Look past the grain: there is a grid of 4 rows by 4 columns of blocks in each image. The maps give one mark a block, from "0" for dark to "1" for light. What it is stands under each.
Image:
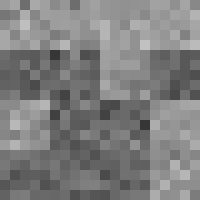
1111
0010
1001
0001
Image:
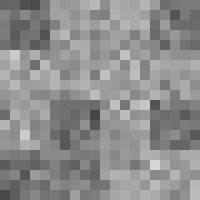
0110
1111
1010
0011
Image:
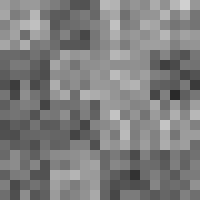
1011
0110
0011
0100
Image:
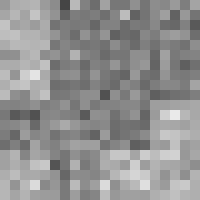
1000
1000
0001
1011
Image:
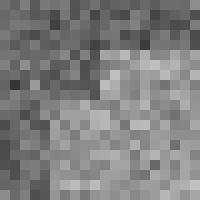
0000
0011
0111
0111
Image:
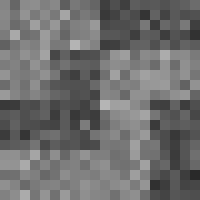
1100
1011
0010
1110
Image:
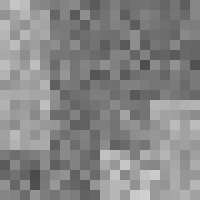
1000
1000
1001
0011
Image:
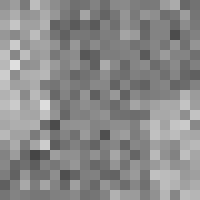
1000
1000
1001
0001
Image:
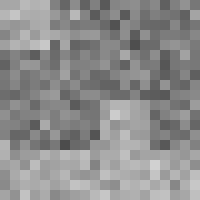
1000
0000
0010
1111
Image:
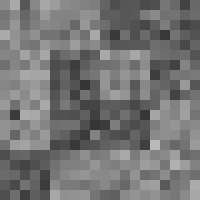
1100
1010
1001
0111
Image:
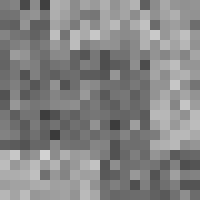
0111
0001
0001
1100
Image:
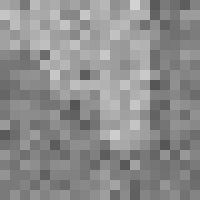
1110
0110
0010
0000
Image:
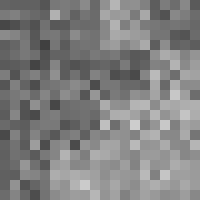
0010
0001
0011
0111
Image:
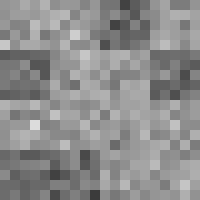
1101
0110
1111
0011
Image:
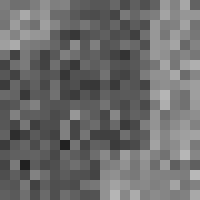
1001
0001
0001
0011
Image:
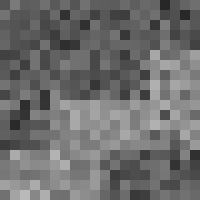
0000
0001
0111
1100
